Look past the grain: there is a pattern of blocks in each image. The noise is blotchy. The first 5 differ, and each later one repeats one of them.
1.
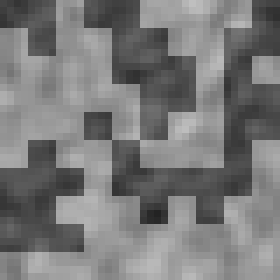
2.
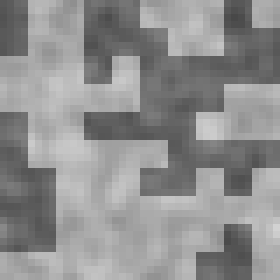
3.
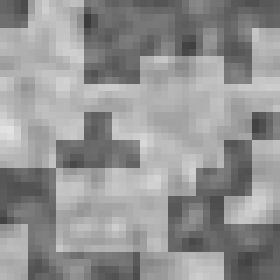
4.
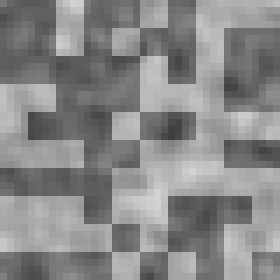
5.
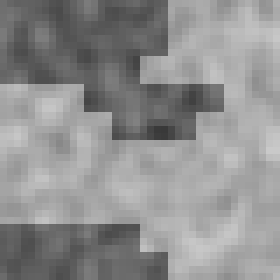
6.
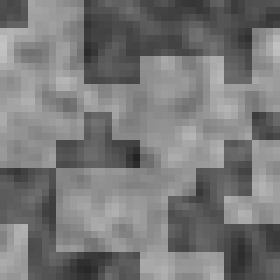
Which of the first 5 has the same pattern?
3
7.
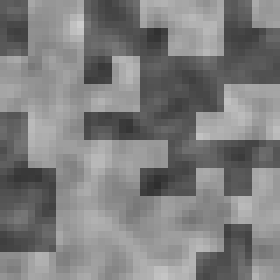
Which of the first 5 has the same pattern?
2
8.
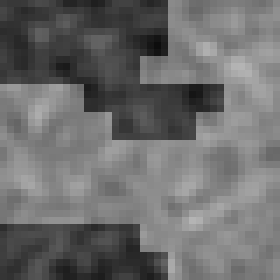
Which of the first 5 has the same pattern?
5
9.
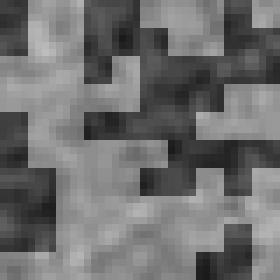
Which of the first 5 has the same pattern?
2
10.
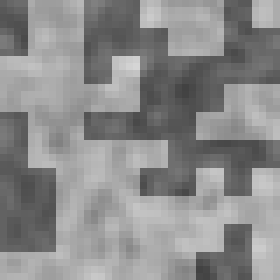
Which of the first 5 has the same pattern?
2
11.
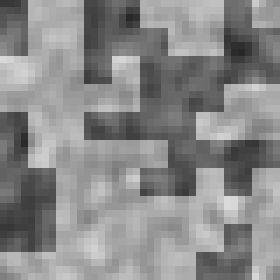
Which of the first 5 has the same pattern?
2
